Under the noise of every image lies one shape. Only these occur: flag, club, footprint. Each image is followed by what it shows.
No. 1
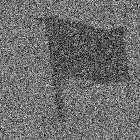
flag
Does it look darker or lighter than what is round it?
darker
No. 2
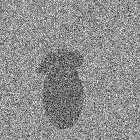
footprint
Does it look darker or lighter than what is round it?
darker
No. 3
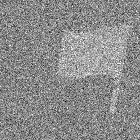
flag
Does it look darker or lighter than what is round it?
lighter
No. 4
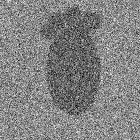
footprint
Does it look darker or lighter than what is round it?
darker
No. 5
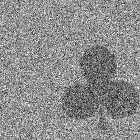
club
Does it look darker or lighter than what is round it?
darker
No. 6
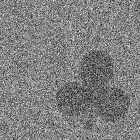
club
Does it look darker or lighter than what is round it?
darker
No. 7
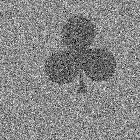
club
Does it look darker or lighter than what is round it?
darker
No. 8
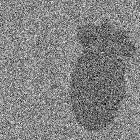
footprint
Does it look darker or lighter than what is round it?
darker
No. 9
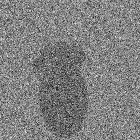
footprint
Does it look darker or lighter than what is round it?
darker
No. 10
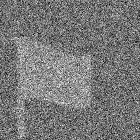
flag
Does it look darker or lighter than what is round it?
lighter
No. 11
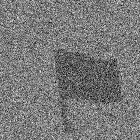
flag
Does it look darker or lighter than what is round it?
darker
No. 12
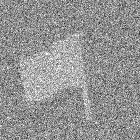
flag
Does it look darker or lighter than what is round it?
lighter
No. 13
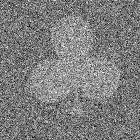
club
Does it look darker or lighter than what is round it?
lighter
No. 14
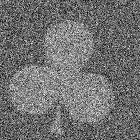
club
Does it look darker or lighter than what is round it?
lighter
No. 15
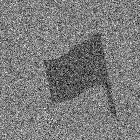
flag
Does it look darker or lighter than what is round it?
darker
